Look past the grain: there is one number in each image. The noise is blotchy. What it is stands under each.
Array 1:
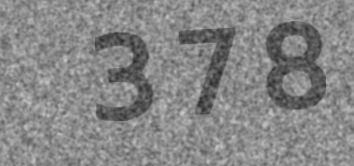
378
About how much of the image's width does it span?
two thirds
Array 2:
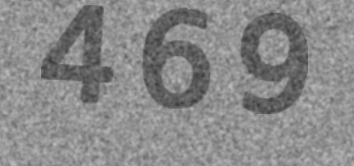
469
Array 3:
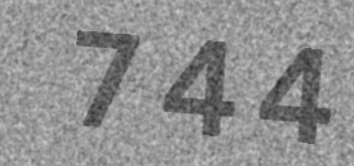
744
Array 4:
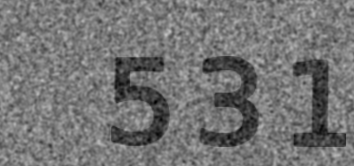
531
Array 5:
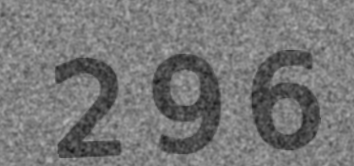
296
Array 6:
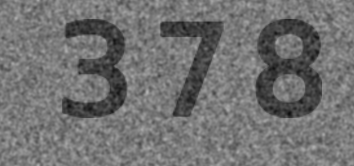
378
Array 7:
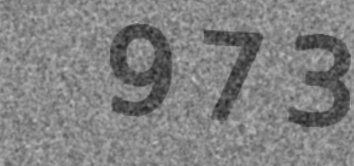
973
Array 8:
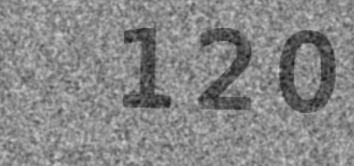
120
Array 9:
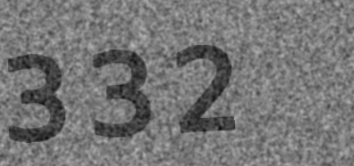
332
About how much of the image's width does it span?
two thirds
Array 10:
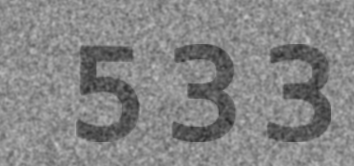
533
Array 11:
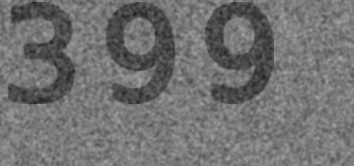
399
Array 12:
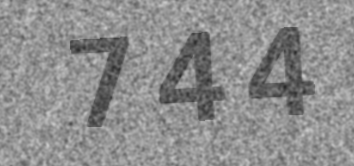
744
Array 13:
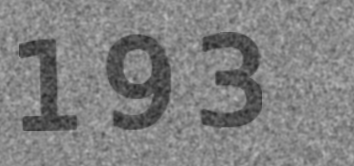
193
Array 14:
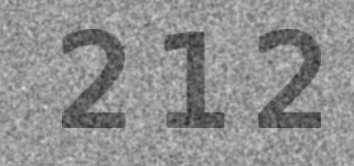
212
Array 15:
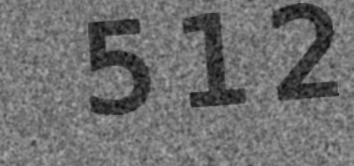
512
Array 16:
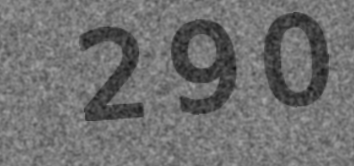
290
